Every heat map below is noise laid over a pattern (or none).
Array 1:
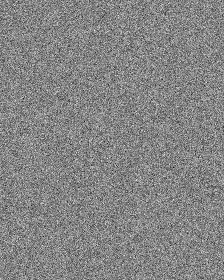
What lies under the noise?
only noise
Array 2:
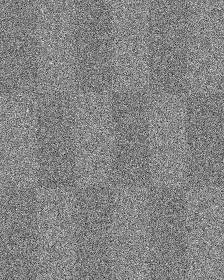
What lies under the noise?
a checkerboard
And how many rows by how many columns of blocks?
3 by 6
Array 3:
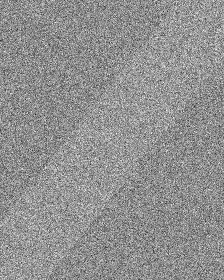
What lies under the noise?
a diagonal band
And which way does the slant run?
bottom left to top right
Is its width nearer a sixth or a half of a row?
a half
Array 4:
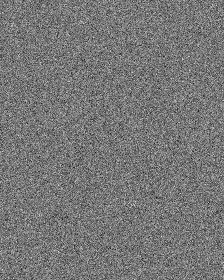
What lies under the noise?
only noise
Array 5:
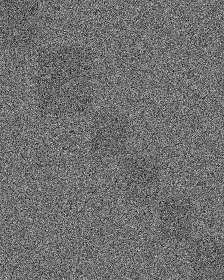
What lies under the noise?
blocks along the diagonal
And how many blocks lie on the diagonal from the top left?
6
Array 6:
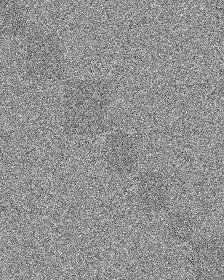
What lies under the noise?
blocks along the diagonal
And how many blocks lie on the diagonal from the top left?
7
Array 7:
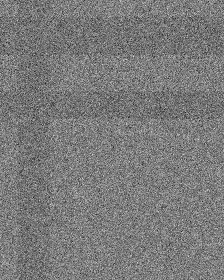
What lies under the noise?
bands of rows crossing bands of columns
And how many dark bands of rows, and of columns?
2 and 1
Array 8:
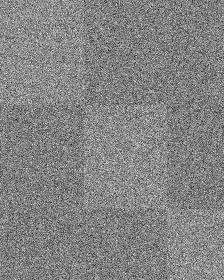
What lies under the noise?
blocks along the diagonal
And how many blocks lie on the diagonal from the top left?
3
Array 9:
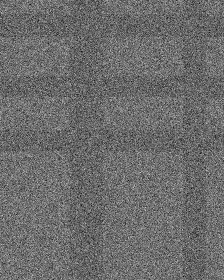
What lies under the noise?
bands of rows crossing bands of columns
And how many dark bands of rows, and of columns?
3 and 2
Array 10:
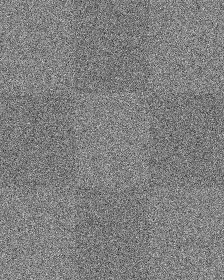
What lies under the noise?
a checkerboard
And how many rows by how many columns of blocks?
3 by 3
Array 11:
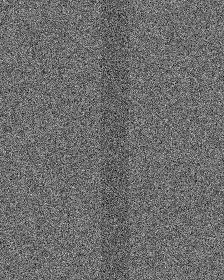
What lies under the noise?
one band of columns
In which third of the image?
middle
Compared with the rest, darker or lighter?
darker
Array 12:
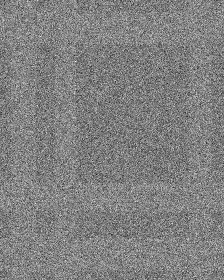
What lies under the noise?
bands of rows crossing bands of columns
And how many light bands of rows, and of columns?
3 and 3
